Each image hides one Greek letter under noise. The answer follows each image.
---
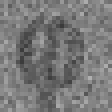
phi
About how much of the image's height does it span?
nearly all
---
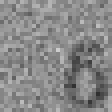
delta
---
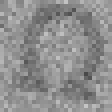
omega
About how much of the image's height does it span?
nearly all
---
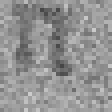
pi
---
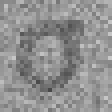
sigma
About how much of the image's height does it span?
two thirds
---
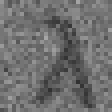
lambda
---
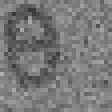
theta
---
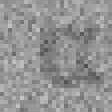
alpha
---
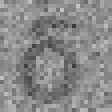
delta
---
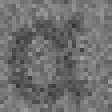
alpha
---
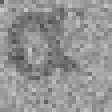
alpha
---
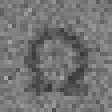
omega
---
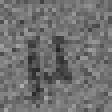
mu
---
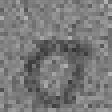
sigma
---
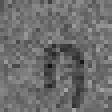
eta
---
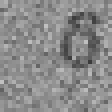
delta
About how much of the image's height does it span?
half
